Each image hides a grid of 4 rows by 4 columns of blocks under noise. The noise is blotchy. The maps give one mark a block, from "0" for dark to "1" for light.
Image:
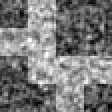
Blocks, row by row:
0100
1100
0111
0010
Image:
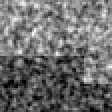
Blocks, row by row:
1111
1111
0001
0000
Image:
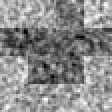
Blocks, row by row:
1101
0000
1001
1111
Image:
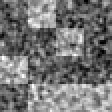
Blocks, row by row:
0100
0010
1000
0111
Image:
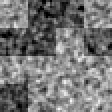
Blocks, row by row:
1001
0010
1111
0111
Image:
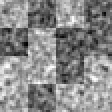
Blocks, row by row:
1010
0100
1101
1011
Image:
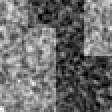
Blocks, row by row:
1001
1101
1100
1100
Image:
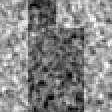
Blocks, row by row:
1011
1001
1001
1001
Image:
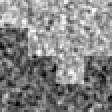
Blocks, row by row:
1111
0111
0010
0000
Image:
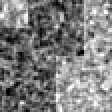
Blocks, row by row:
1001
0001
0011
0011
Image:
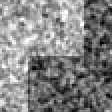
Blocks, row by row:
1110
1110
1000
1000
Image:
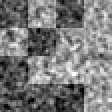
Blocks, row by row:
0101
1011
0111
0001
